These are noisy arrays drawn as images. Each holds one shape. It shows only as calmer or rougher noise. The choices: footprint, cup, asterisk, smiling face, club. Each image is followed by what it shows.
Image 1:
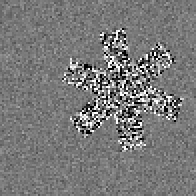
asterisk
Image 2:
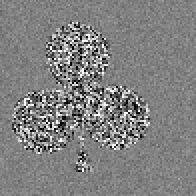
club
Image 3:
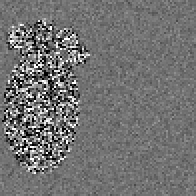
footprint
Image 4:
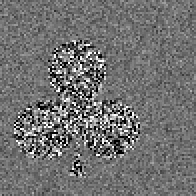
club
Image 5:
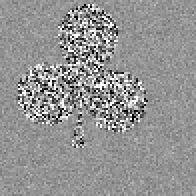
club
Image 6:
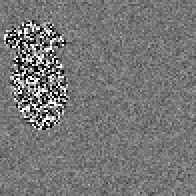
footprint
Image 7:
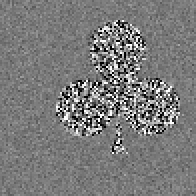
club
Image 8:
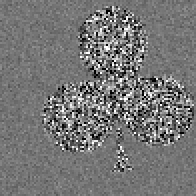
club
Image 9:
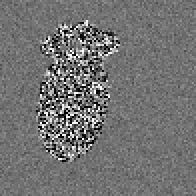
footprint
